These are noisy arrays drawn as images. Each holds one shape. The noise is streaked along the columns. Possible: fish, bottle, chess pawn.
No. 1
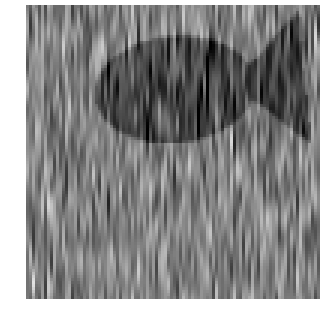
fish
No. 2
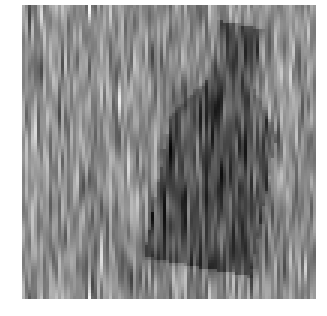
bottle
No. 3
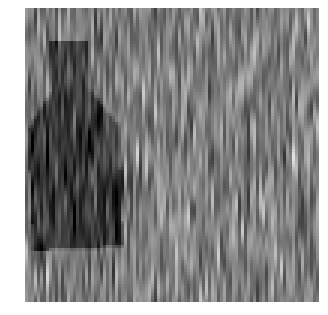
bottle
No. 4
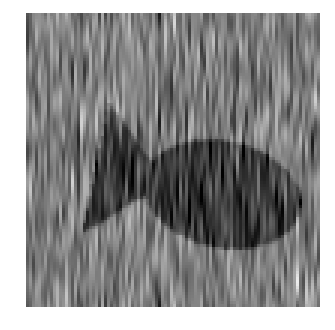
fish
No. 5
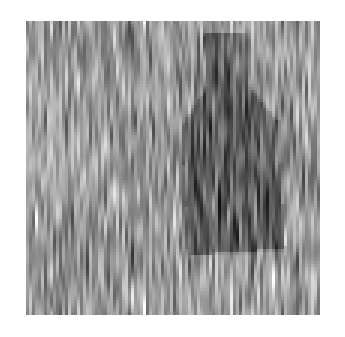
bottle
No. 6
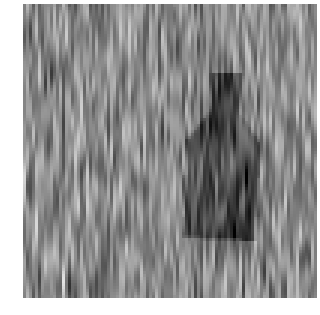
bottle
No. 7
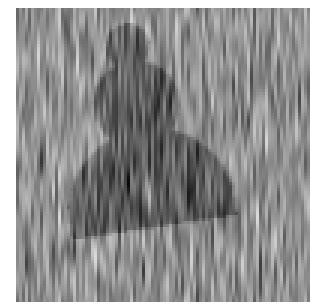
chess pawn
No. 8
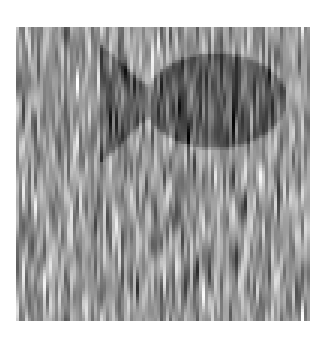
fish
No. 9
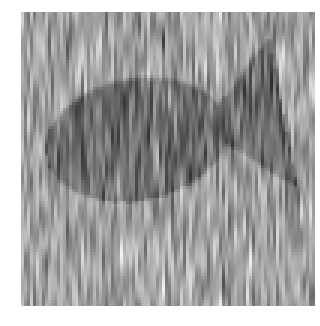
fish
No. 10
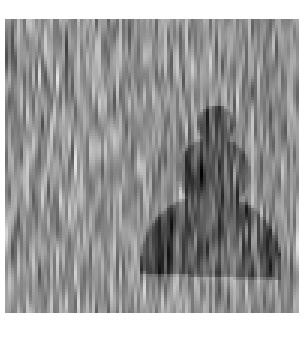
chess pawn
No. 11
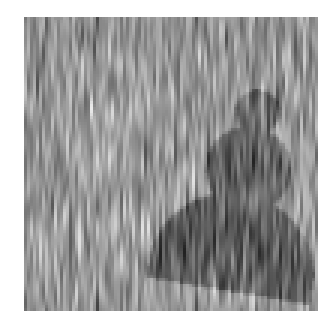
chess pawn
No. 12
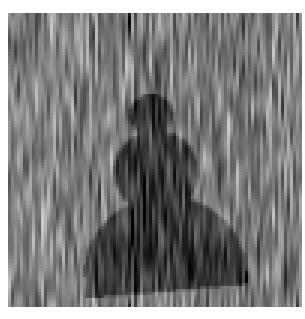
chess pawn
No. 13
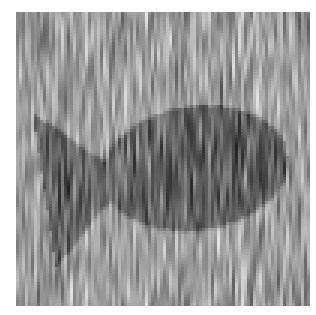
fish
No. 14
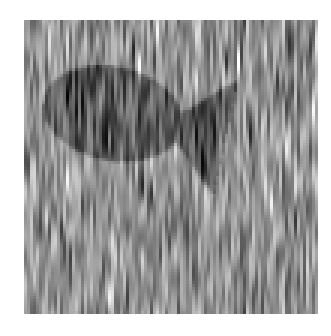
fish
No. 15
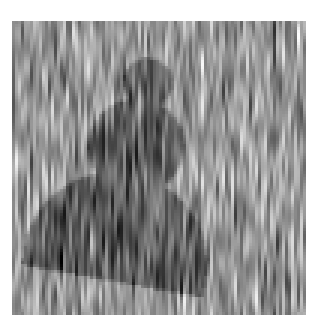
chess pawn
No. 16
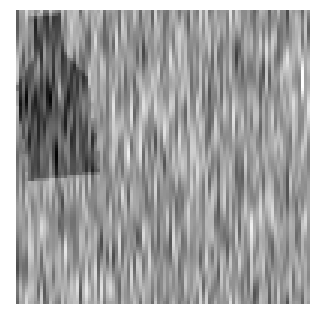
bottle
